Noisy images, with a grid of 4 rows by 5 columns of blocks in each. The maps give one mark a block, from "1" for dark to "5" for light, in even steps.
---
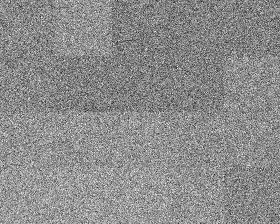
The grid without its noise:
2 4 1 1 1
2 1 1 1 3
4 4 4 3 3
5 5 5 4 2
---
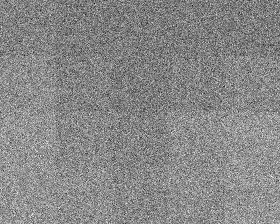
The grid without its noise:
2 1 1 1 1
4 2 1 2 3
5 3 2 4 5
5 4 3 4 5
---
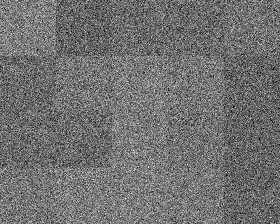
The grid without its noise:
5 1 2 2 3
2 4 5 4 1
2 2 5 3 1
4 5 5 4 1
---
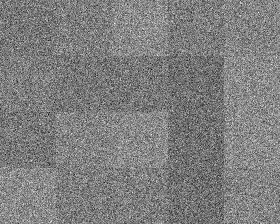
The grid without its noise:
2 3 5 3 4
3 2 2 1 5
2 4 5 1 5
5 3 3 1 4
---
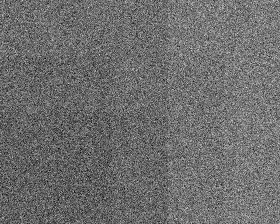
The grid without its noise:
3 3 3 5 5
2 2 3 4 5
1 1 2 4 5
1 1 2 4 5
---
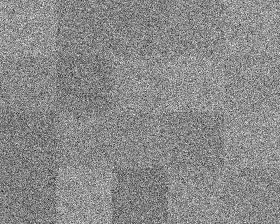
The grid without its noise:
5 2 2 3 5
3 1 4 5 4
1 3 3 2 5
1 5 1 4 3
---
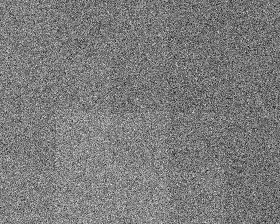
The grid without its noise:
3 2 2 1 1
3 3 2 1 1
3 5 4 2 1
4 5 5 3 1
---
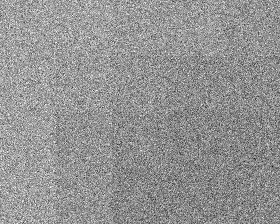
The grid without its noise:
5 5 4 4 3
5 4 3 2 2
5 3 2 1 1
5 3 1 1 1
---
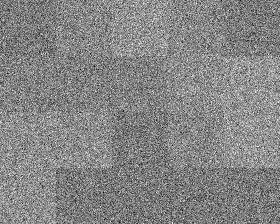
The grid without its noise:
1 3 5 3 1
2 2 2 4 5
4 4 1 3 5
4 1 1 1 1
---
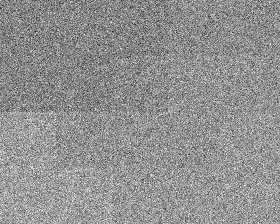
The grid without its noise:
1 1 1 2 2
1 1 2 3 3
5 3 3 3 4
5 5 4 4 4
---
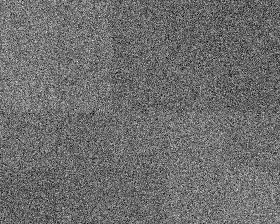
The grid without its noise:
5 4 2 1 1
5 4 2 2 1
3 2 3 4 3
1 2 2 4 5
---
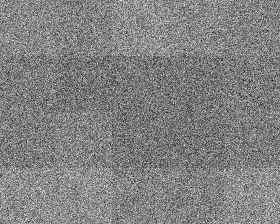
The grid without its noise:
4 3 5 4 3
2 1 1 1 2
2 3 1 1 2
5 5 3 3 5
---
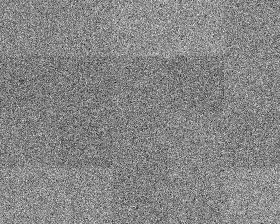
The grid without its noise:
3 3 5 5 3
1 1 2 1 3
2 1 2 3 2
4 4 2 3 5
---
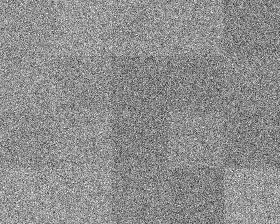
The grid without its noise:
4 5 4 4 1
4 3 1 1 2
3 4 1 3 1
5 5 2 1 5
